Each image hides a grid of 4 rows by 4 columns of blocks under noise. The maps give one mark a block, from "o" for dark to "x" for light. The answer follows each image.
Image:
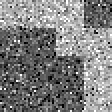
x x x o
o o x x
o o o x
o o o x
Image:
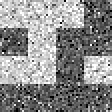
x x x o
o x o o
x x o x
o o o o
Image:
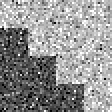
x x x x
o x x x
o o x x
o o o x
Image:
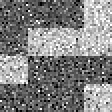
o o o x
o x x x
x o o o
o o o x
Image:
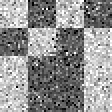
x o x o
o x o x
x o o x
x o o x
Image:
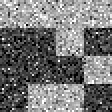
x x x x
o o x o
o o o x
o x x o
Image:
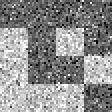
o o o o
x o x o
x o o x
x x x o
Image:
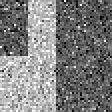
o x o o
o x o o
x x o o
x x o o
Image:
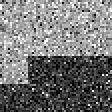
x x x x
x x x x
x o o o
o o o o
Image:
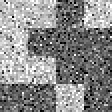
x x o x
x o o o
x x o o
o o x o
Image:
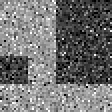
x x o o
x x o o
o x o o
x x x x
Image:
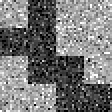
x o x x
o o x x
x o o x
x x o o
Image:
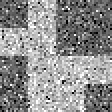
o x o o
x x o o
o x x x
o x x o
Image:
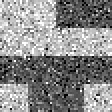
x x o o
x x x x
o o o o
x o o x
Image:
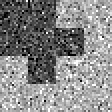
o o x x
o o o x
x o x x
x x x x
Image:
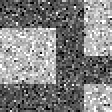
o o o x
x x o x
x x o o
o o o x
